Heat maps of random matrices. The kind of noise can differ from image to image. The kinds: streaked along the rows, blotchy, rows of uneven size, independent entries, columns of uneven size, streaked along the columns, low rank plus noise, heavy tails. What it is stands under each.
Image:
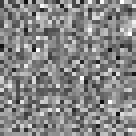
low rank plus noise
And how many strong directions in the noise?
three or four
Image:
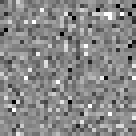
heavy tails
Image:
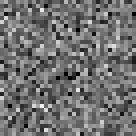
independent entries
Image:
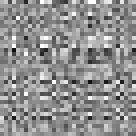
low rank plus noise
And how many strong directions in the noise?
one
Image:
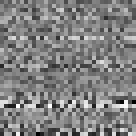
rows of uneven size
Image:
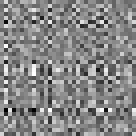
low rank plus noise
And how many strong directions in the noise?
one
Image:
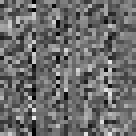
columns of uneven size
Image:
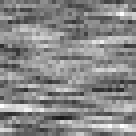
streaked along the rows
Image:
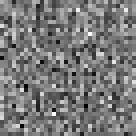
low rank plus noise
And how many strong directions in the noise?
five to eight
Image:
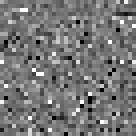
heavy tails
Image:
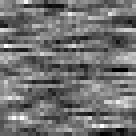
streaked along the rows
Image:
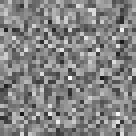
low rank plus noise
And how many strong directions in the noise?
five to eight
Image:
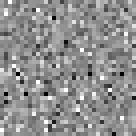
heavy tails
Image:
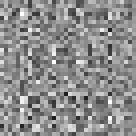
low rank plus noise
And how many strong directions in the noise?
two
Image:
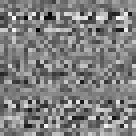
rows of uneven size
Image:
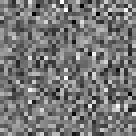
low rank plus noise
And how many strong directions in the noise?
five to eight
